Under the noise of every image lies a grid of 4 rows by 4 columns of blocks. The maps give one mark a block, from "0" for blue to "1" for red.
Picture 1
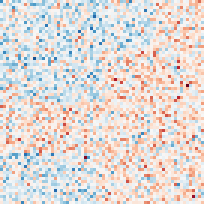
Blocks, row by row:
0 0 0 1
0 0 1 1
1 1 1 1
0 0 1 1
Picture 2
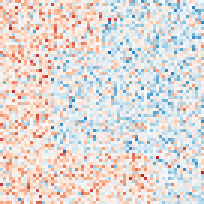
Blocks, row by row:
1 1 0 0
1 0 0 0
1 0 0 0
1 1 1 0
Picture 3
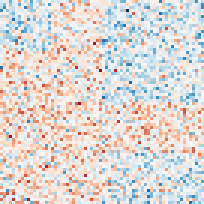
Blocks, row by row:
0 1 0 0
1 1 0 0
1 1 1 1
1 1 0 0
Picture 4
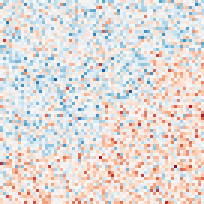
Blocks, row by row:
0 0 0 0
0 0 0 1
0 0 1 1
1 1 1 1
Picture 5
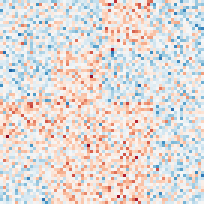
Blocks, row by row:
0 0 1 0
0 1 0 0
1 1 1 0
0 1 1 0
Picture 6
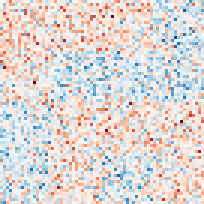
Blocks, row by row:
1 1 1 0
1 0 0 0
0 1 1 1
0 1 0 1
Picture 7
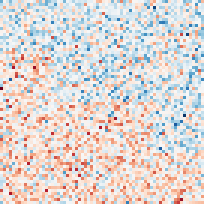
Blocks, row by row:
0 0 0 0
1 0 0 0
1 1 1 0
1 1 1 1
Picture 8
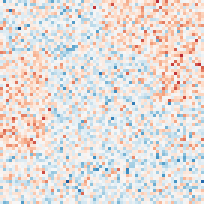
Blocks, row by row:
0 0 1 1
1 0 0 1
1 0 0 0
0 0 0 0
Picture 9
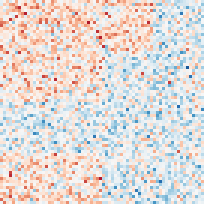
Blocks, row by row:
1 1 1 0
1 1 0 0
0 0 0 0
1 1 0 0
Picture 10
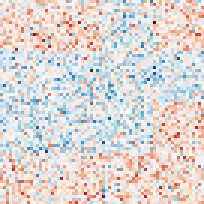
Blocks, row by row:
1 1 0 1
0 0 0 0
0 0 0 1
1 1 1 1
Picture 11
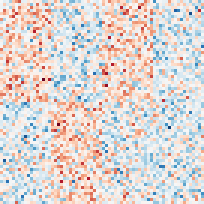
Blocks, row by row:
1 0 1 0
1 0 1 0
0 1 0 0
0 1 0 0
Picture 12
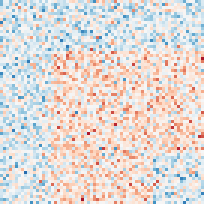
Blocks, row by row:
0 0 0 0
0 1 1 1
0 1 1 1
0 1 1 0
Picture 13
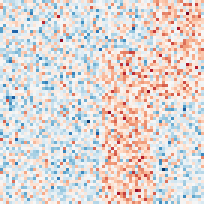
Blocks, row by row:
0 0 0 1
0 0 1 1
0 0 1 0
0 0 1 0
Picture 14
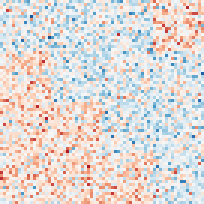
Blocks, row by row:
0 0 0 1
1 0 0 0
1 1 0 0
1 1 1 0
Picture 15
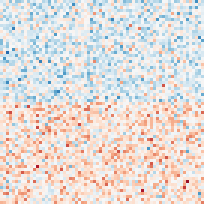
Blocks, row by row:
0 0 0 0
0 0 0 0
1 1 1 1
1 1 1 1
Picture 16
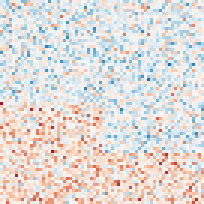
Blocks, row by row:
0 0 0 0
0 0 0 0
1 1 0 0
1 1 1 1
